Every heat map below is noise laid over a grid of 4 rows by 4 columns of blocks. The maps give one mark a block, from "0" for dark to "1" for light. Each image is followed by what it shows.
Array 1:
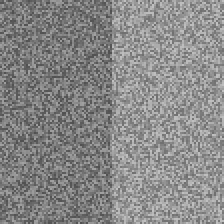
0 0 1 1
0 0 1 1
0 0 1 1
0 0 1 1
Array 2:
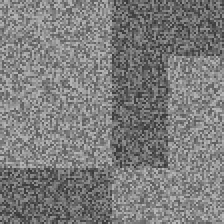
1 1 0 0
1 1 0 1
1 1 0 1
0 0 1 1
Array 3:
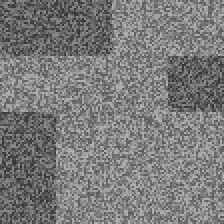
0 0 1 1
1 1 1 0
0 1 1 1
0 1 1 1
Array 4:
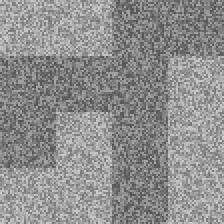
1 1 0 0
0 0 0 1
0 1 0 1
1 1 0 1
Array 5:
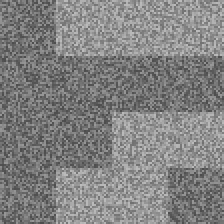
0 1 1 1
0 0 0 0
0 0 1 1
0 1 1 0
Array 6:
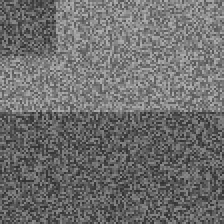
0 1 1 1
1 1 1 1
0 0 0 0
0 0 0 0
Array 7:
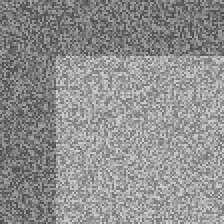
0 0 0 0
0 1 1 1
0 1 1 1
0 1 1 1
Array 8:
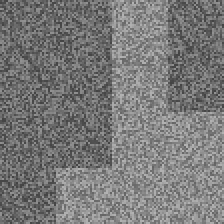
0 0 1 0
0 0 1 0
0 0 1 1
0 1 1 1
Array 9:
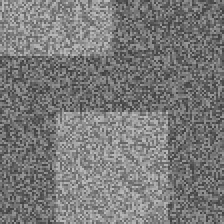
1 1 0 0
0 0 0 0
0 1 1 0
0 1 1 0
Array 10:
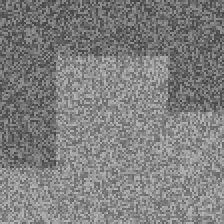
0 0 0 0
0 1 1 0
0 1 1 1
1 1 1 1
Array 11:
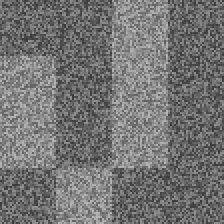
0 0 1 0
1 0 1 0
1 0 1 0
0 1 0 0
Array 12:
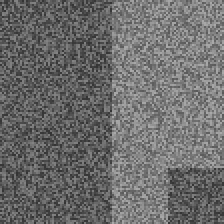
0 0 1 1
0 0 1 1
0 0 1 1
0 0 1 0
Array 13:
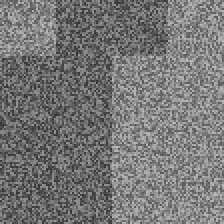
1 0 0 1
0 0 1 1
0 0 1 1
0 0 1 1
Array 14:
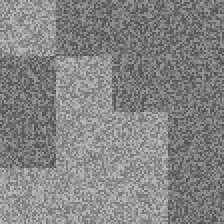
1 0 0 0
0 1 0 0
0 1 1 0
1 1 1 0
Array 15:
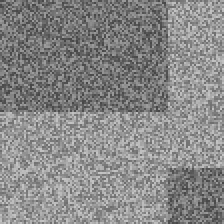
0 0 0 1
0 0 0 1
1 1 1 1
1 1 1 0
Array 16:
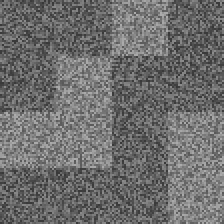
0 0 1 0
0 1 0 0
1 1 0 1
0 0 0 1
